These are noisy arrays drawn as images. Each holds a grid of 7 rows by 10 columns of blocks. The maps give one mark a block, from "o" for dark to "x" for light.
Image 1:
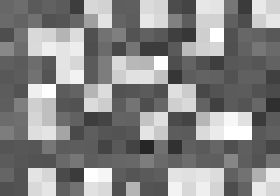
o o o x o x o x o x
o x x o o o o x o o
o o x o x x o o o o
o x o x o o x o o o
o x o o o x o x x o
o o o o o o o o o o
o x o x o o x x o x
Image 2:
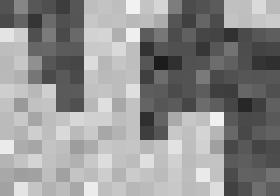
o o o x x x o o x x
x o o x x o o o o o
x o o x x o o o o o
x x o x x o o o o o
x x x x x o x x o o
x x x x x x x x o o
x x x x x x x x o o
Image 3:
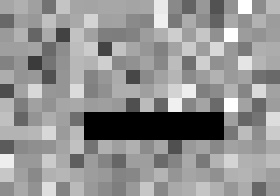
x x x x x x x x x x
x x x x x x x x x x
x x x x x x x x x x
x x x x x x x x x x
x x x o o o o o x x
x x x x x x x x x x
x x x x x x x x x x
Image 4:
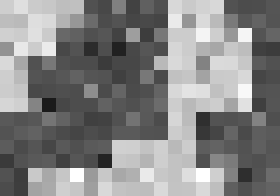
x x x o o o x x o o
x x o o o o x x x o
x o o o o o x x x o
x o o o o o x x x o
o o o o o o x o o o
o o o o x x x o o o
o x x x x x x x o o
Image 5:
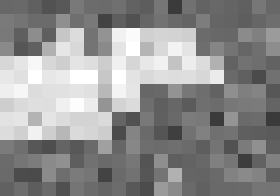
o o o o o o o o o o
o o x o x x x o o o
x x x x x x x x o o
x x x x x o o o o o
x x x x o o o o o o
o o o o o o o o o o
o o o o o o o o o o
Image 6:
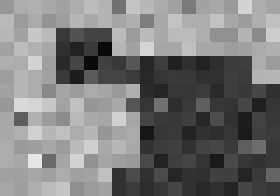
x x x x x x x x x x
x x o o x x x x x x
x x o o o o o o o x
x x x x x o o o o o
x x x x x o o o o o
x x x x x o o o o o
x x x x o o o o o o
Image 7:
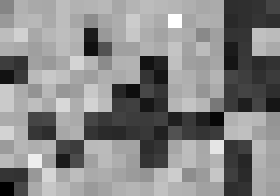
x x x x x x x x o o
x x x o x x x x o x
o x x x x o x x o o
x x x x o o x x o o
x o x o o o o o x x
x x o x x o x x o x
o x x x x x x x o x
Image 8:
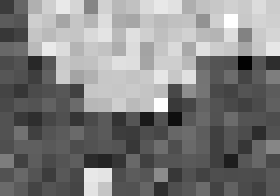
o x x x x x x x x x
o x x x x x x x x x
o o x x x x x o o o
o o o x x x o o o o
o o o o o o o o o o
o o o o o o o o o o
o o o x o o o o o o
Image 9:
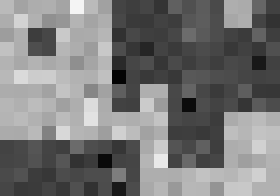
x x x x o o o o x o
x o x x o o o o o o
x x x x o o o o o o
x x x x o x o o o o
x x x x x x o o x x
o o o o o x o o x x
o o o o o x x x x x
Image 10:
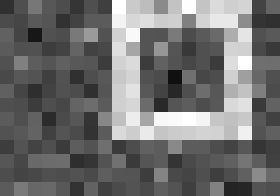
o o o o x x x x x o
o o o o x o o o x o
o o o o x o o o x o
o o o o x o o o x o
o o o o x x x x x o
o o o o o o o o o o
o o o o o o o o o o
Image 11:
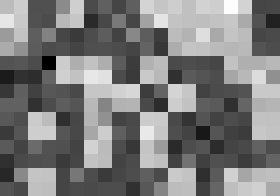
x o x o o x x x x o
x o o o o o x x x o
o o x x o x o o x x
o o o x x o x o o x
o x o x o x o o o x
o o o x o x o o o o
o x o o o o x o x x
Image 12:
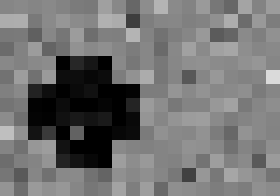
x x x x x x x x x x
x x x x x x x x x x
x x o o x x x x x x
x o o o o x x x x x
x o o o o x x x x x
x x o o x x x x x x
x x x x x x x x x x
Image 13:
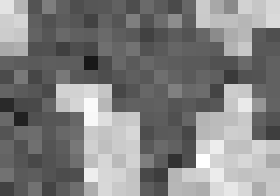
x o o o o o o x x x
x o o o o o o o x o
o o o o o o o o o o
o o x x o o o o x o
o o o x x o o x x o
o o o x x o o x x x
o o o x x o x x x x
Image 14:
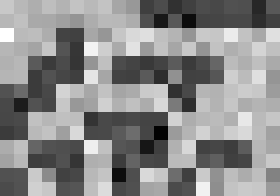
x x x x x o o o o o
x x o x x x x x x x
x o o x o o o o x x
o o x x x x o x x x
o x x o o o x x x x
x o o x o o x o o x
o x o x o x o x x x
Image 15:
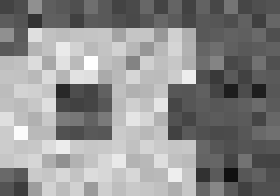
o o o o o o o o o o
o x x x x x x o o o
x x x x x x x o o o
x x o o x x o o o o
x x o o x x o o o o
x x x x x x x o o o
o x x x x x x o o o
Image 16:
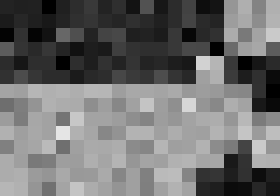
o o o o o o o o x x
o o o o o o o o x x
o o o o o o o x o o
x x x x x x x x x o
x x x x x x x x x x
x x x x x x x x o x
x x x x x x x o o o
